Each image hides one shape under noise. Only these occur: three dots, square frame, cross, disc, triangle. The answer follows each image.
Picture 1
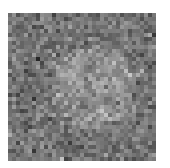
light disc
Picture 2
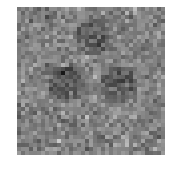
dark three dots
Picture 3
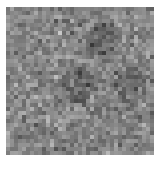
dark three dots
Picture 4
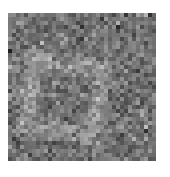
light square frame
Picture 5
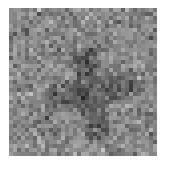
dark cross
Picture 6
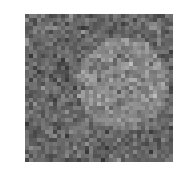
light disc
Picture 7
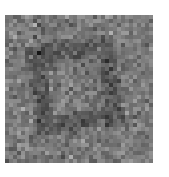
dark square frame
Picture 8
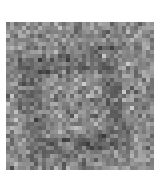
dark square frame
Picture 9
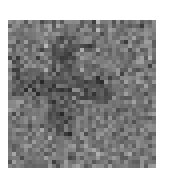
dark cross
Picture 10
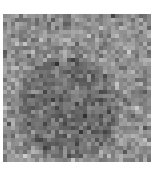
dark disc
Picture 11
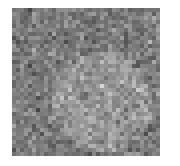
light disc
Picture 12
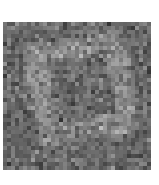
light square frame
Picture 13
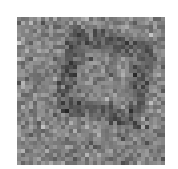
dark square frame
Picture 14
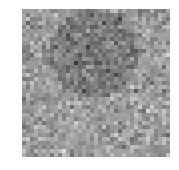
dark disc
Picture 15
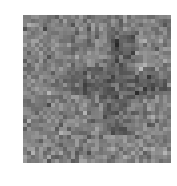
dark cross
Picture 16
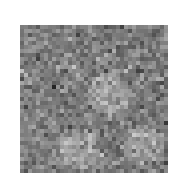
light three dots
